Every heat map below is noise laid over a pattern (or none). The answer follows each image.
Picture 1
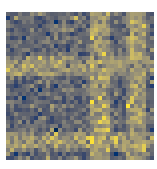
bands of rows crossing bands of columns
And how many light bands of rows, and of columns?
2 and 2
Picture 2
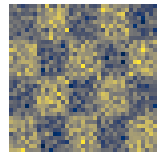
a checkerboard
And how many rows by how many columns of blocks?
4 by 5
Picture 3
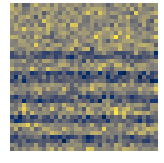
bands of rows
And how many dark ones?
5
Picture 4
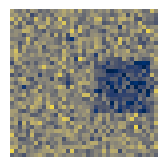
one block
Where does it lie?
middle right
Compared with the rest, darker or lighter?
darker
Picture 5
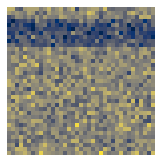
one band of rows
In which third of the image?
top
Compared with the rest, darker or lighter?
darker
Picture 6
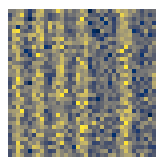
bands of columns
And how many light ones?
5
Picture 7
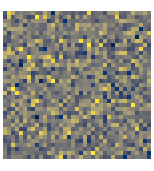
only noise
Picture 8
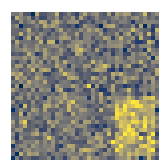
one block
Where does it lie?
bottom right
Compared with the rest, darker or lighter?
lighter
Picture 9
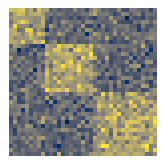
blocks along the diagonal
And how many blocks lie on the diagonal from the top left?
3
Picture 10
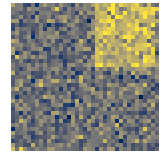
one block
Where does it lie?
top right
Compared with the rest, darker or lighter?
lighter
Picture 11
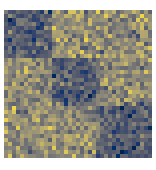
blocks along the diagonal
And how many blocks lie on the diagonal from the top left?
3
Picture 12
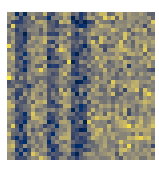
bands of columns
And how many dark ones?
3
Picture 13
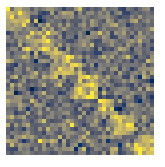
blocks along the diagonal
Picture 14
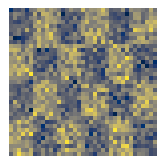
a checkerboard
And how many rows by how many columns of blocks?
4 by 6
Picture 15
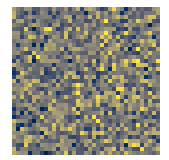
only noise
